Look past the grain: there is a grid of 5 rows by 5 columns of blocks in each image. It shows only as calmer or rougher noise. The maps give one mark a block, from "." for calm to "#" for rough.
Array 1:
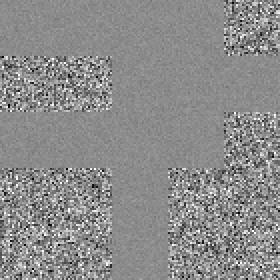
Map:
. . . . #
# # . . .
. . . . #
# # . # #
# # . # #
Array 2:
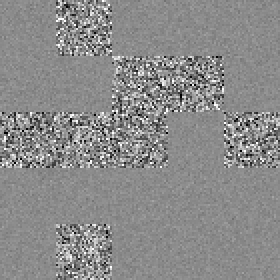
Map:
. # . . .
. . # # .
# # # . #
. . . . .
. # . . .
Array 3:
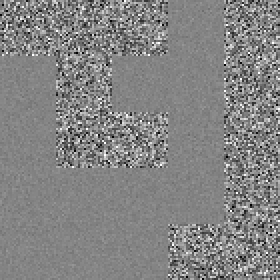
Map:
# # # . #
. # . . #
. # # . #
. . . . #
. . . # #
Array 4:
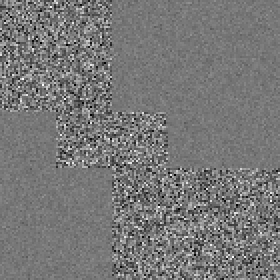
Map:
# # . . .
# # . . .
. # # . .
. . # # #
. . # # #
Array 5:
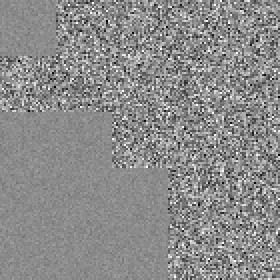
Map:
. # # # #
# # # # #
. . # # #
. . . # #
. . . # #
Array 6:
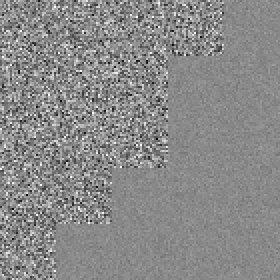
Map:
# # # # .
# # # . .
# # # . .
# # . . .
# . . . .
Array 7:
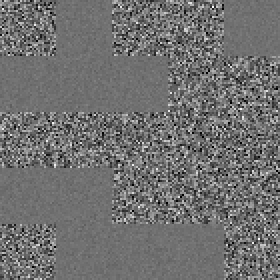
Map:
# . # # .
. . . # #
# # # # #
. . # # #
# . . . #
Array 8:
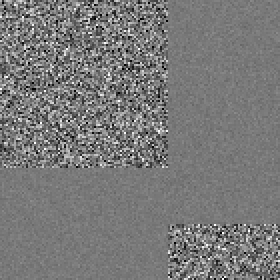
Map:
# # # . .
# # # . .
# # # . .
. . . . .
. . . # #
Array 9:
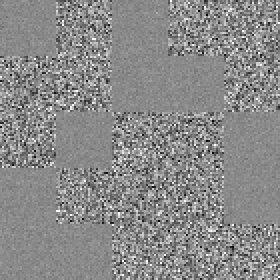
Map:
. # . # #
# # . . #
# . # # .
. # # # .
. . # # #
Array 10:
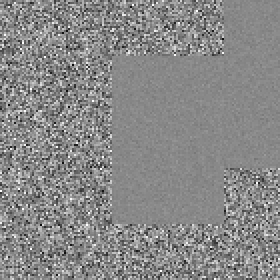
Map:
# # # # .
# # . . .
# # . . .
# # . . #
# # # # #
